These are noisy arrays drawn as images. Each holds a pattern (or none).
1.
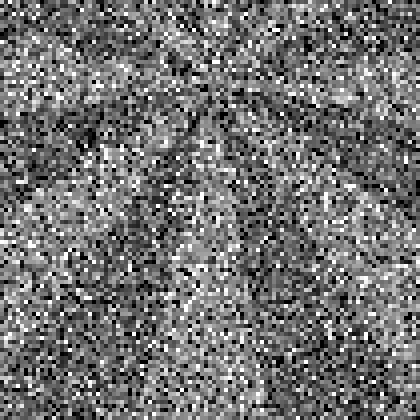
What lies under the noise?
spokes from one point
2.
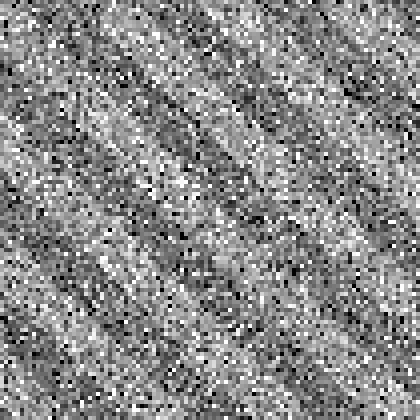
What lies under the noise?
diagonal stripes
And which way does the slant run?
top left to bottom right
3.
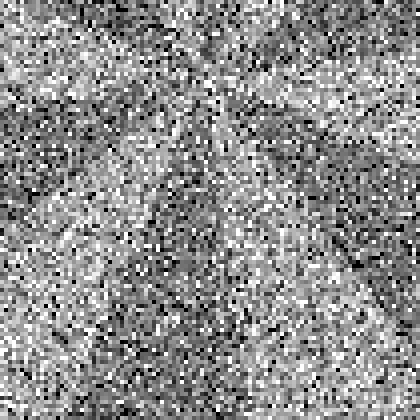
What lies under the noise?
spokes from one point
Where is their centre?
top middle
